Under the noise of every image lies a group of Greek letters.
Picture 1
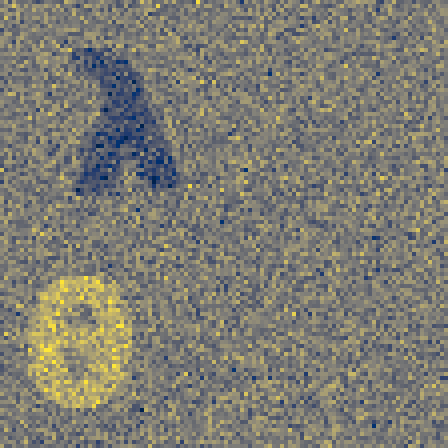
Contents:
top left: dark lambda; bottom left: light theta
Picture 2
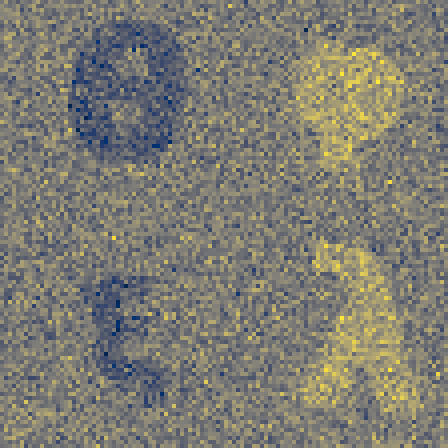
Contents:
top left: dark theta; top right: light phi; bottom left: dark xi; bottom right: light lambda
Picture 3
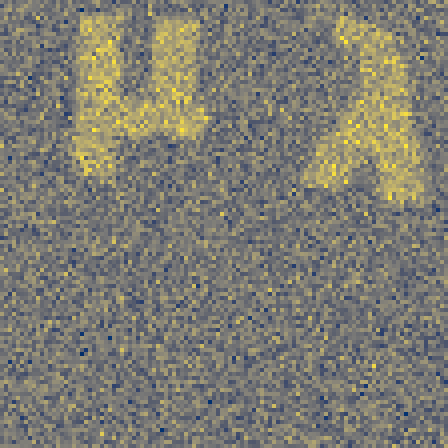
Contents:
top left: light mu; top right: light lambda
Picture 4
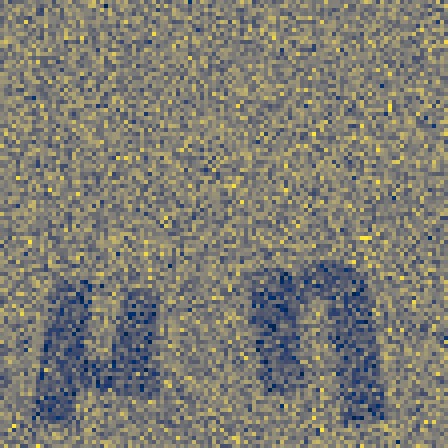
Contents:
bottom left: dark mu; bottom right: dark eta
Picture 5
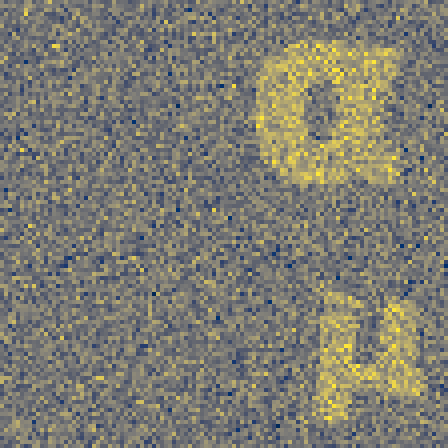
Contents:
top right: light alpha; bottom right: light mu
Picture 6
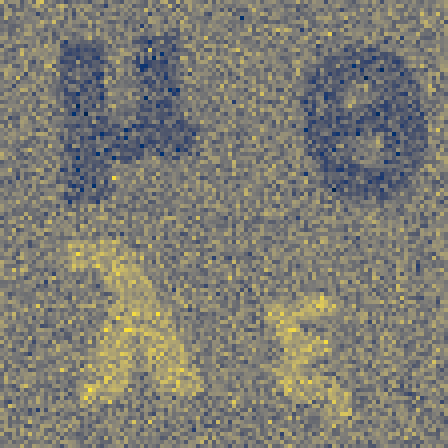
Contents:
top left: dark mu; top right: dark theta; bottom left: light lambda; bottom right: light xi
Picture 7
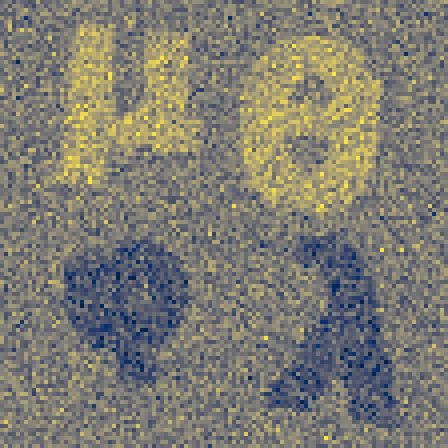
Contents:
top left: light mu; top right: light theta; bottom left: dark phi; bottom right: dark lambda
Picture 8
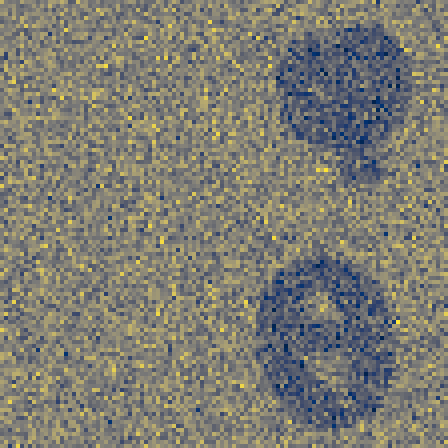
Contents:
top right: dark phi; bottom right: dark theta
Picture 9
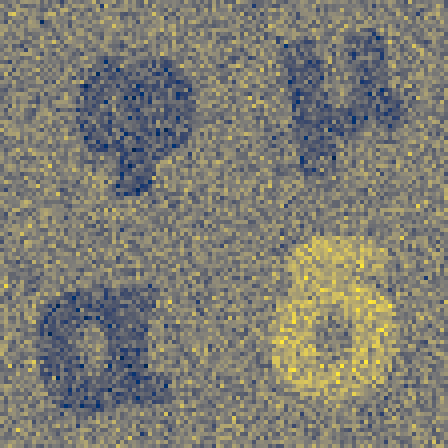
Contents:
top left: dark phi; top right: dark mu; bottom left: dark alpha; bottom right: light delta
